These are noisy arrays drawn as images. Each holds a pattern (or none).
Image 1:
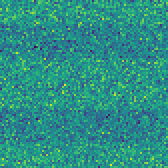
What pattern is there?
horizontal stripes
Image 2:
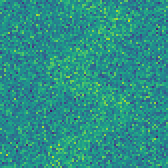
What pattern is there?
a wavy band
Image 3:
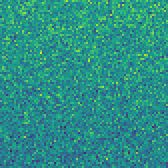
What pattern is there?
a smooth slope
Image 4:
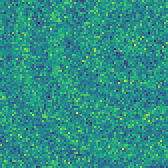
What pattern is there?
rings round one point
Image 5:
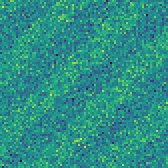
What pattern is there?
diagonal stripes
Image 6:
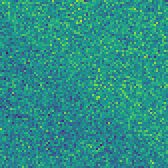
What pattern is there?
a sharp edge
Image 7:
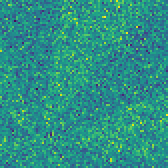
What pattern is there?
spokes from one point
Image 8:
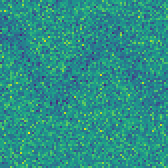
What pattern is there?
a wavy band
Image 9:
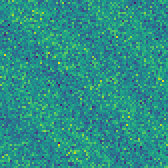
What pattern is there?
diagonal stripes
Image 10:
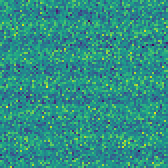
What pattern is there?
horizontal stripes
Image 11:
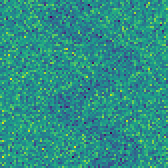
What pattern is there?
a wavy band
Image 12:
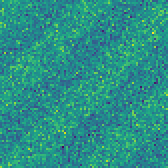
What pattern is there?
diagonal stripes
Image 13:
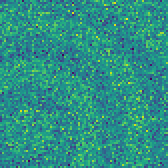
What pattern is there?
rings round one point
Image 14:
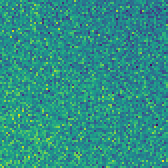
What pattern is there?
a smooth slope
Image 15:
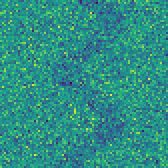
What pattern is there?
a wavy band
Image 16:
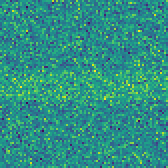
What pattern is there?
one horizontal stripe
